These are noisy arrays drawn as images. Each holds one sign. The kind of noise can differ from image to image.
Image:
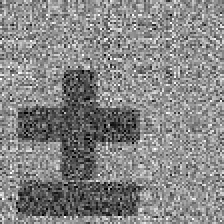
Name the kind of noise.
low rank plus noise
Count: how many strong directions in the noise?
five to eight
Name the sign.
plus-minus sign
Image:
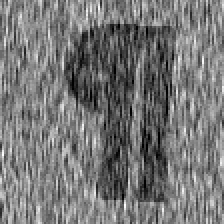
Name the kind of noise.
streaked along the columns
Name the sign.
pilcrow
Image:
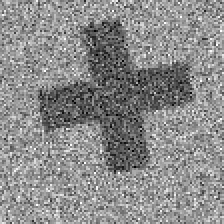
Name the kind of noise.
independent entries
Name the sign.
plus sign
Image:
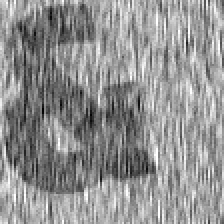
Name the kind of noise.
streaked along the columns
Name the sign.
ampersand
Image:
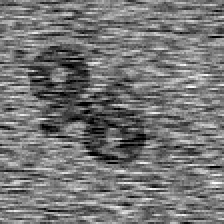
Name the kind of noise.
streaked along the rows
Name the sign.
percent sign
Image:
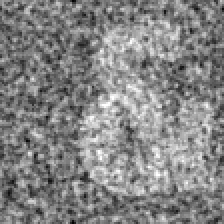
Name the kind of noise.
blotchy
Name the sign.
ampersand
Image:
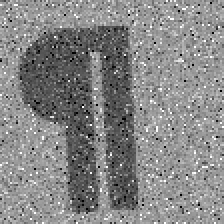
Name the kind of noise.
heavy tails
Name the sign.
pilcrow
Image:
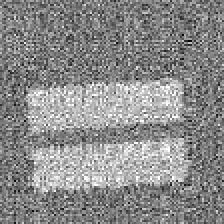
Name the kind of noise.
low rank plus noise
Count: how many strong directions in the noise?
three or four
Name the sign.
equals sign
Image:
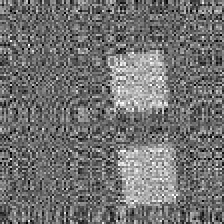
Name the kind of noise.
low rank plus noise
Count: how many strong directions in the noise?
two
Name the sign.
colon
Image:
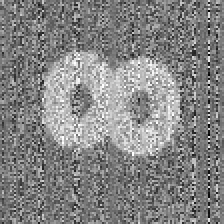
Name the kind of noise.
columns of uneven size
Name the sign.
infinity sign
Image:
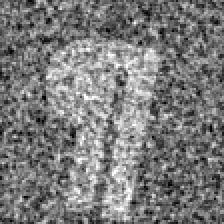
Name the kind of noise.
blotchy
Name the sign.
pilcrow
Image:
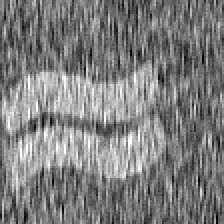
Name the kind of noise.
streaked along the columns
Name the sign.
approximately sign
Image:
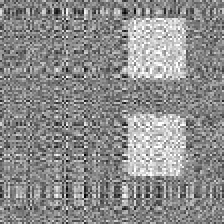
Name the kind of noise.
low rank plus noise
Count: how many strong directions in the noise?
one
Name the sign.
colon
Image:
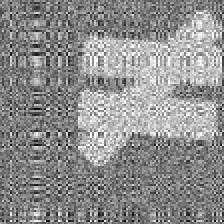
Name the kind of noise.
low rank plus noise
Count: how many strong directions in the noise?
one
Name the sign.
not-equal sign
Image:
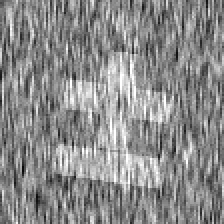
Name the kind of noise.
streaked along the columns
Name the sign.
plus-minus sign
